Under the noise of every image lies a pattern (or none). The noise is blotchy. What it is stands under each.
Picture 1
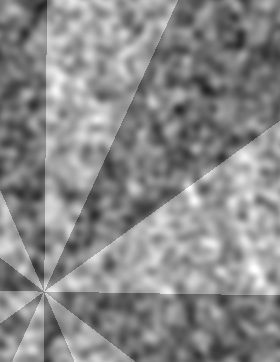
spokes from one point
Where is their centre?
bottom left
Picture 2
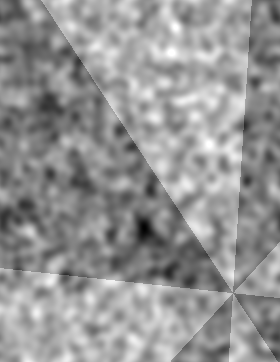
spokes from one point
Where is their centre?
bottom right
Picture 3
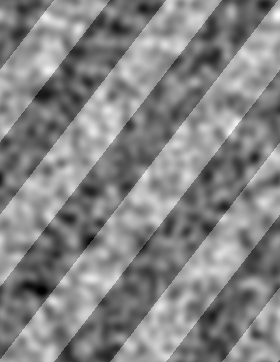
diagonal stripes
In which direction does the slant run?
bottom left to top right
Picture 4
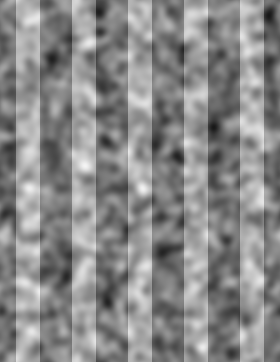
vertical stripes
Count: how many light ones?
5
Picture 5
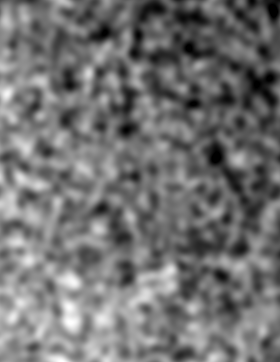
a smooth slope
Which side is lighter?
bottom left
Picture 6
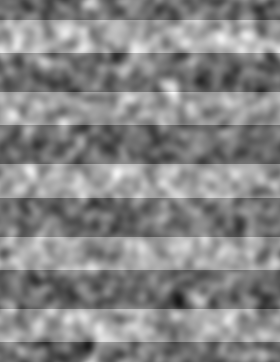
horizontal stripes
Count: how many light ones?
5
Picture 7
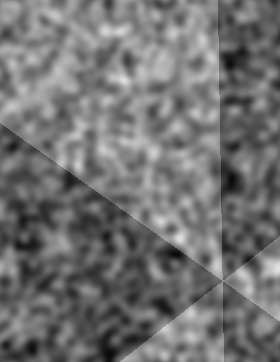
spokes from one point
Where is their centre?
bottom right
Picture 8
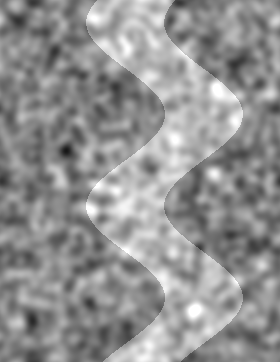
a wavy band
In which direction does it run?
top to bottom
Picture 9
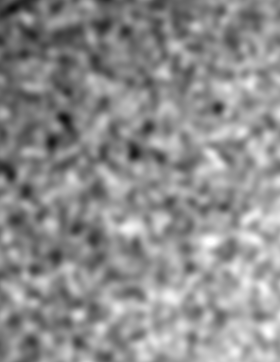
a smooth slope
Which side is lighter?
bottom right
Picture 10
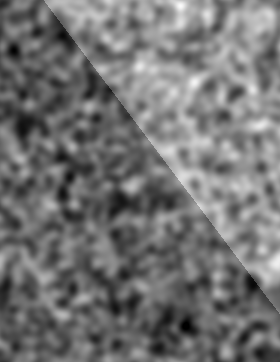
a sharp edge
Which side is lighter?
top right
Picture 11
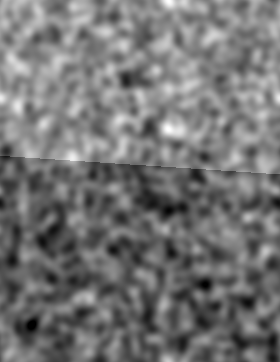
a sharp edge
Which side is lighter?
top
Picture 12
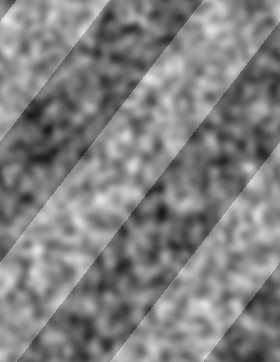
diagonal stripes
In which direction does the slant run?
bottom left to top right
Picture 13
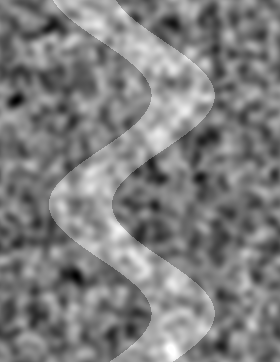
a wavy band
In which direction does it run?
top to bottom
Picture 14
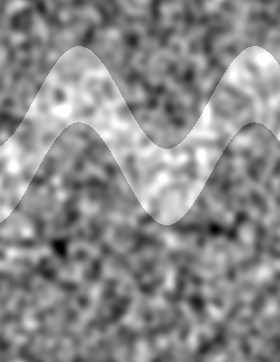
a wavy band
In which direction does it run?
left to right
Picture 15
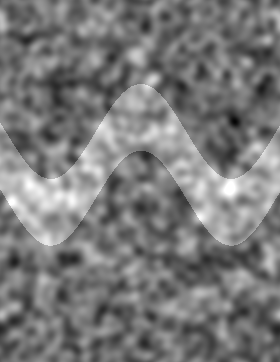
a wavy band
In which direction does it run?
left to right
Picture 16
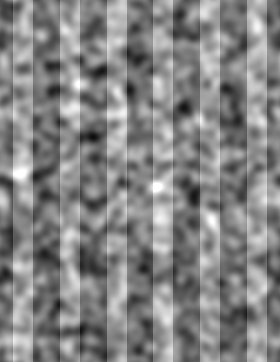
vertical stripes
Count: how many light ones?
6
